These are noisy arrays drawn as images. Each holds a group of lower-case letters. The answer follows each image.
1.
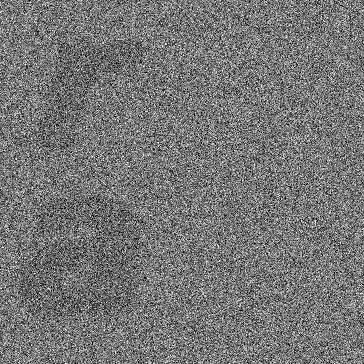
top left: r; bottom left: a
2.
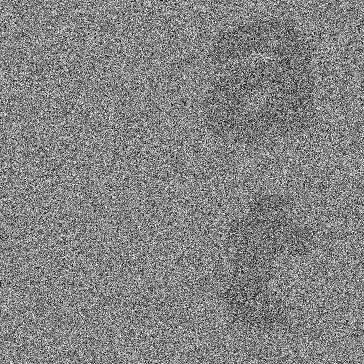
top right: a; bottom right: t
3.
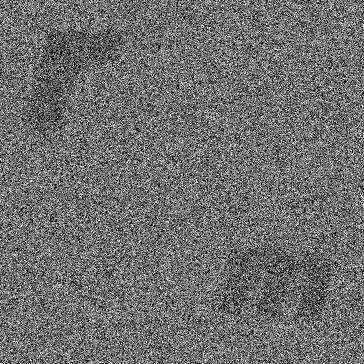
top left: r; bottom right: m
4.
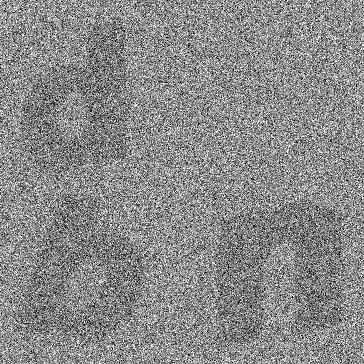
top left: d; bottom left: b; bottom right: n
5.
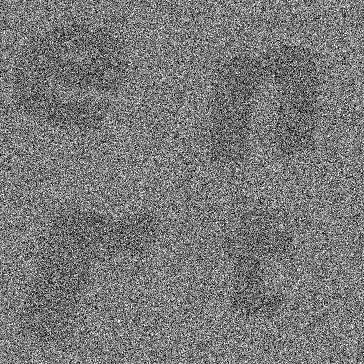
top left: e; top right: n; bottom left: r; bottom right: t
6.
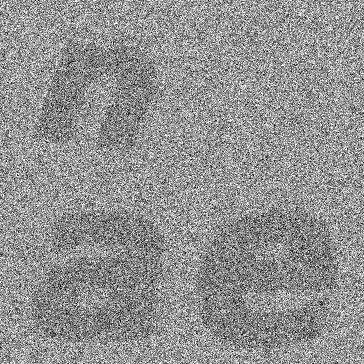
top left: n; bottom left: a; bottom right: e
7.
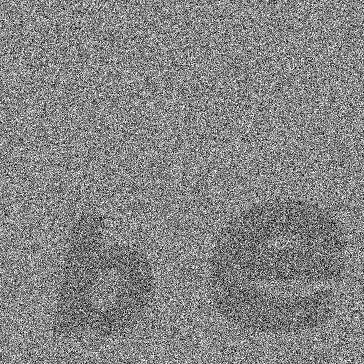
bottom left: b; bottom right: e
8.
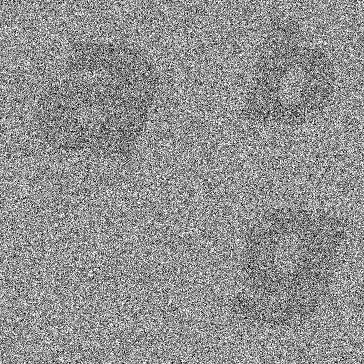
top left: a; top right: b; bottom right: g
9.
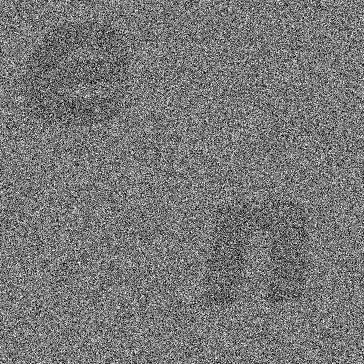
top left: e; bottom right: n
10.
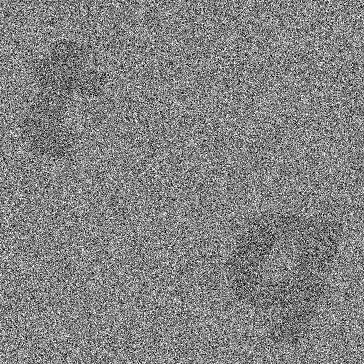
top left: t; bottom right: q
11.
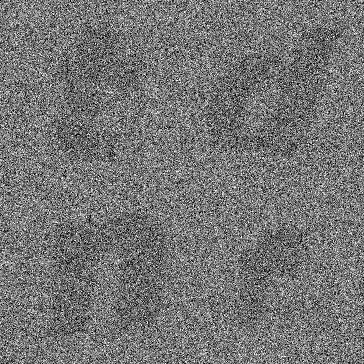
top left: t; top right: d; bottom left: n; bottom right: f
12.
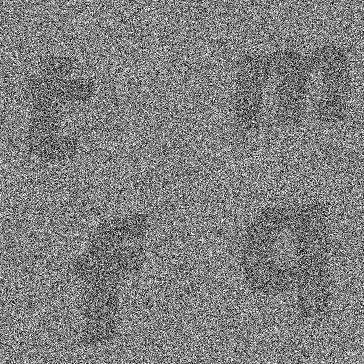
top left: t; top right: m; bottom left: f; bottom right: q
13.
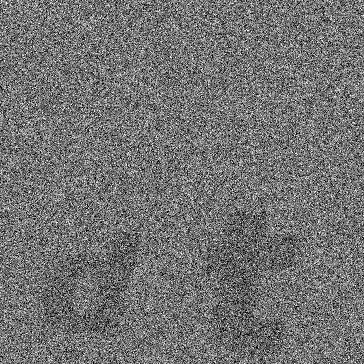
bottom left: d; bottom right: t
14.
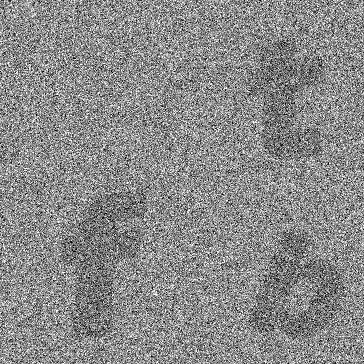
top right: t; bottom left: f; bottom right: b
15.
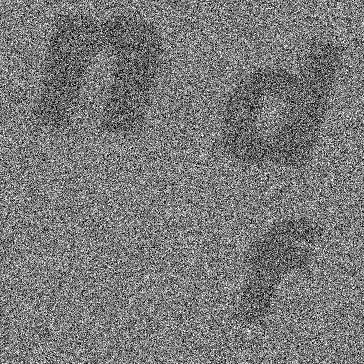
top left: n; top right: d; bottom right: f
